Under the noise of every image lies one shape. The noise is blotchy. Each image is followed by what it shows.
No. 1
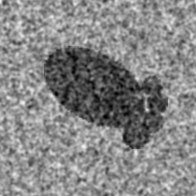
footprint
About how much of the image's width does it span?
two thirds
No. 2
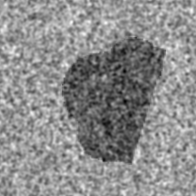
cloud
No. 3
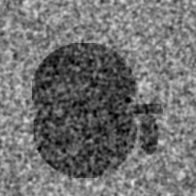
apple
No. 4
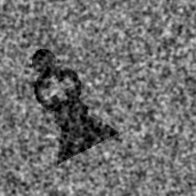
chess bishop
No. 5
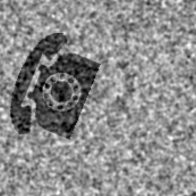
telephone
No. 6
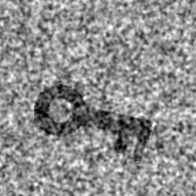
key
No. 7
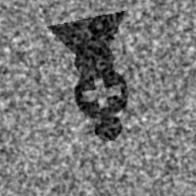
chess bishop
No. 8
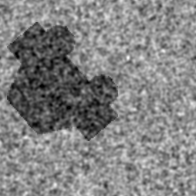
car
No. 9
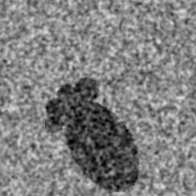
footprint
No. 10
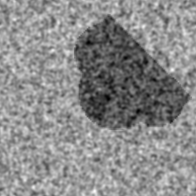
cloud
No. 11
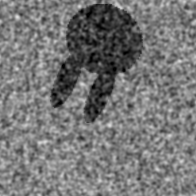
rabbit's head
